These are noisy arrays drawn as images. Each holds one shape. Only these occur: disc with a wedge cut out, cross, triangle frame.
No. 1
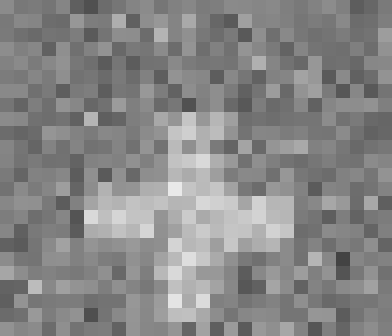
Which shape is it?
cross
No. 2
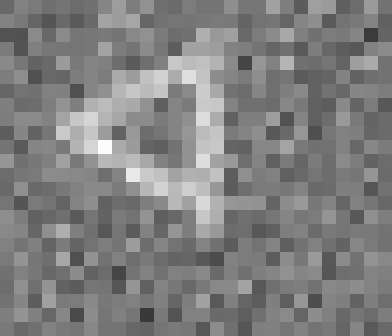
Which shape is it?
triangle frame
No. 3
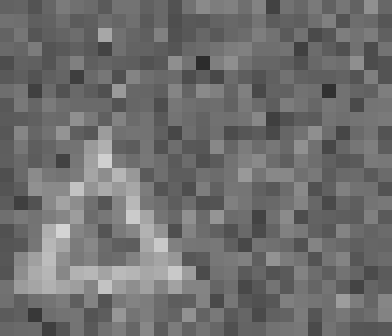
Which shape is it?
triangle frame
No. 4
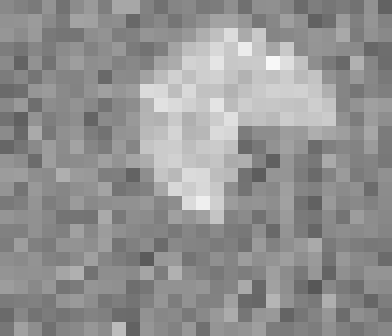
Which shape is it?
disc with a wedge cut out
